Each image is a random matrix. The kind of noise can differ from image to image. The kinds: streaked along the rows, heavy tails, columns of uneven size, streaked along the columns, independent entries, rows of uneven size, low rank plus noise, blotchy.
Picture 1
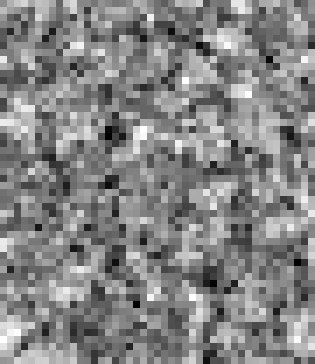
blotchy
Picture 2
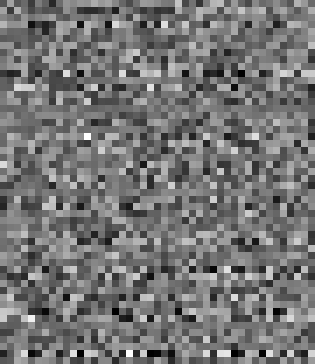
rows of uneven size
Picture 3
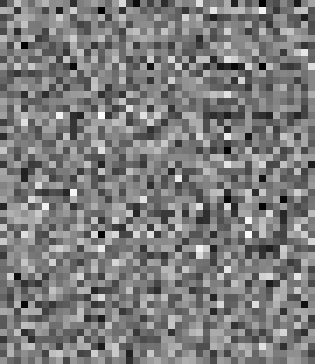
low rank plus noise
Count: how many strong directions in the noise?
three or four
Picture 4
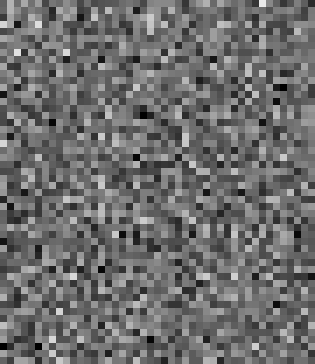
low rank plus noise
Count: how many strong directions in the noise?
five to eight
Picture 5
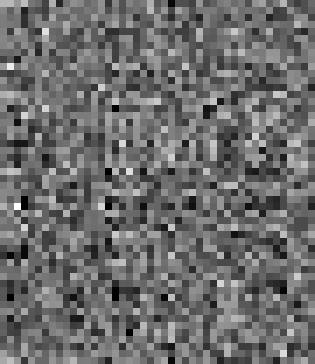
low rank plus noise
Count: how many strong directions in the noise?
three or four
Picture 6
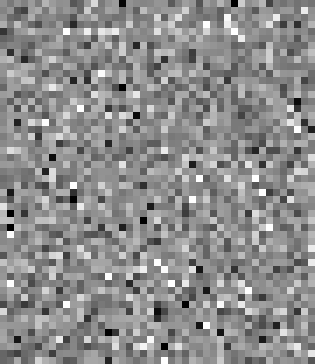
heavy tails
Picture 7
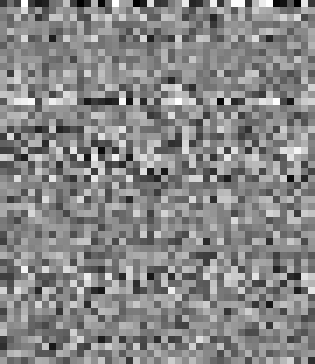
rows of uneven size
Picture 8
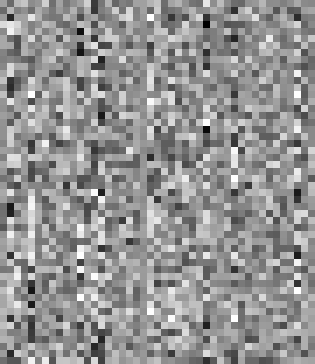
columns of uneven size
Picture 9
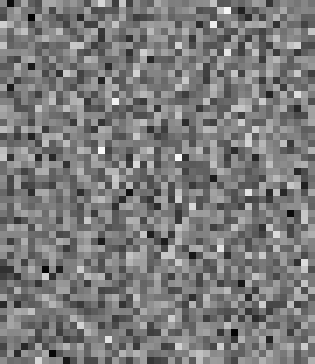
independent entries
